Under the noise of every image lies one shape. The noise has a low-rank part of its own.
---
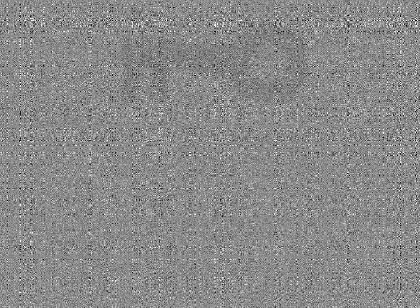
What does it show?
dark key, top middle
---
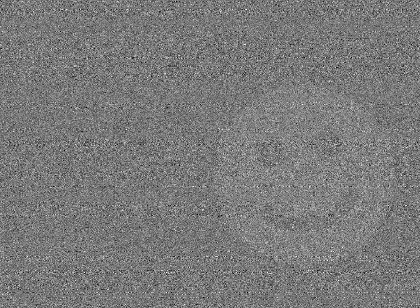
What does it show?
light smiling face
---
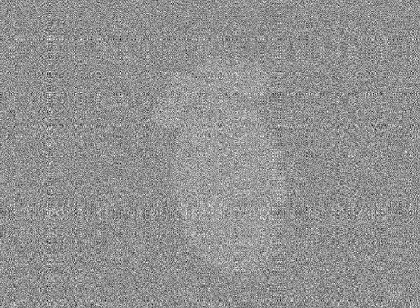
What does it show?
light footprint
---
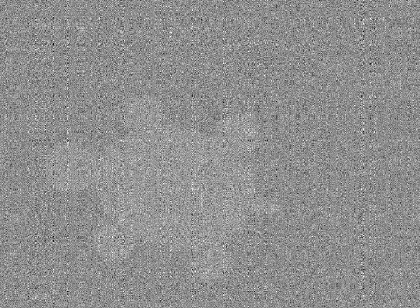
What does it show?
light turtle
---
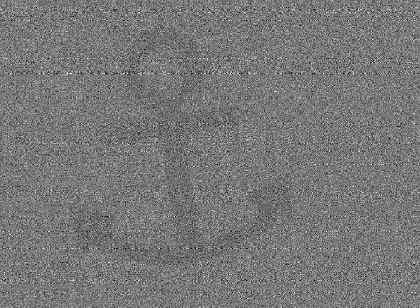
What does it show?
dark anchor
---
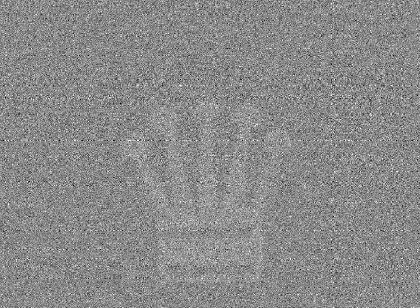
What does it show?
light chess queen
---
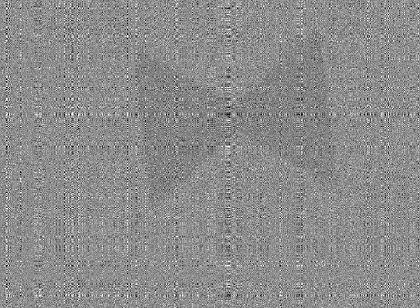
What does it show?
dark bow tie
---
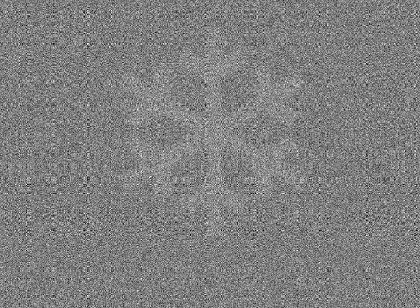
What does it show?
light snowflake
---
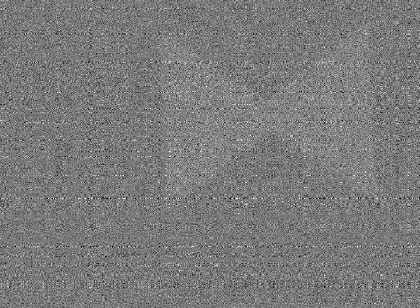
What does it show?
light bow tie
